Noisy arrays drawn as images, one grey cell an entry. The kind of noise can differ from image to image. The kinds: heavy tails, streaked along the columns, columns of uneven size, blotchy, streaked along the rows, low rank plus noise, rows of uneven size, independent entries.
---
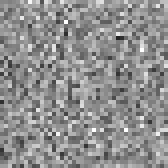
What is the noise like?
low rank plus noise
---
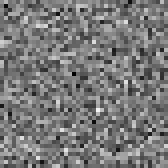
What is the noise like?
independent entries
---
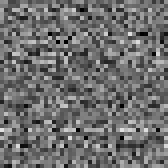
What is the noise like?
rows of uneven size
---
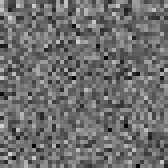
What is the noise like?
low rank plus noise
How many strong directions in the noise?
one
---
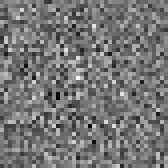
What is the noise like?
low rank plus noise
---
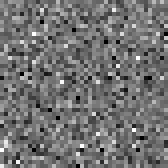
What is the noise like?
heavy tails
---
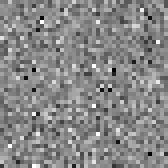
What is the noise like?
heavy tails
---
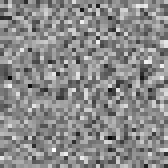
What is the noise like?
low rank plus noise
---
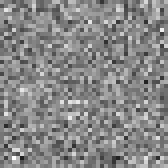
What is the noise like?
low rank plus noise
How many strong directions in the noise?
two
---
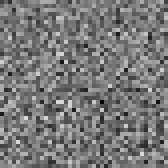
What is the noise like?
low rank plus noise
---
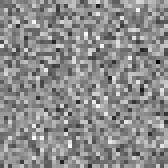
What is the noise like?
independent entries
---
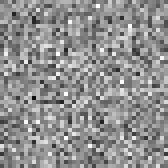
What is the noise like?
low rank plus noise
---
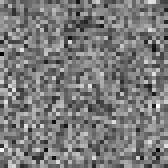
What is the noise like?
low rank plus noise
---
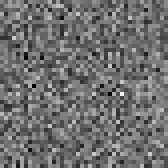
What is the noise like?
low rank plus noise
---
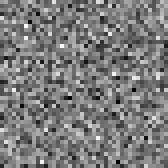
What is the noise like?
independent entries
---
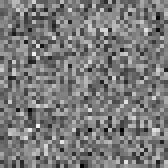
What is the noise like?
low rank plus noise
